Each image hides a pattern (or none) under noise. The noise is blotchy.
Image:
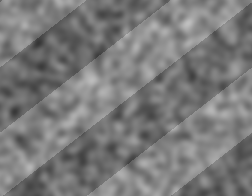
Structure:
diagonal stripes
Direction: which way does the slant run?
bottom left to top right
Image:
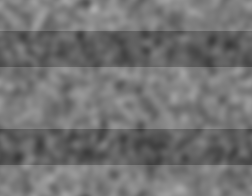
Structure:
horizontal stripes
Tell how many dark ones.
2
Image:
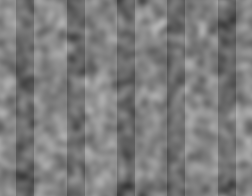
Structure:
vertical stripes
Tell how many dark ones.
5
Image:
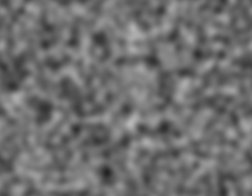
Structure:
only noise
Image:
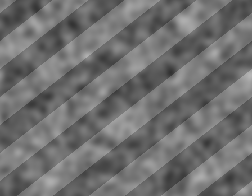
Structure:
diagonal stripes
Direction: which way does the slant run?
bottom left to top right
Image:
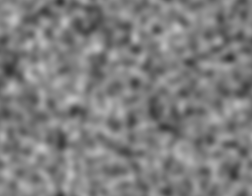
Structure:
only noise
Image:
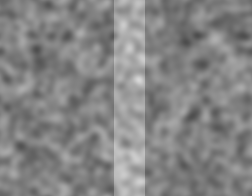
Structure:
one vertical stripe
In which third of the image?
middle
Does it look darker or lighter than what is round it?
lighter
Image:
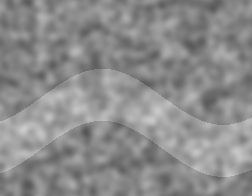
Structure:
a wavy band
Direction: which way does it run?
left to right
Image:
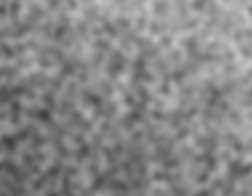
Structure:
a smooth slope
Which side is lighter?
top right
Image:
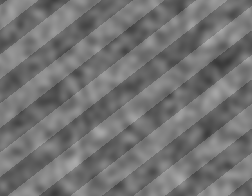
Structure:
diagonal stripes
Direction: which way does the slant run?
bottom left to top right
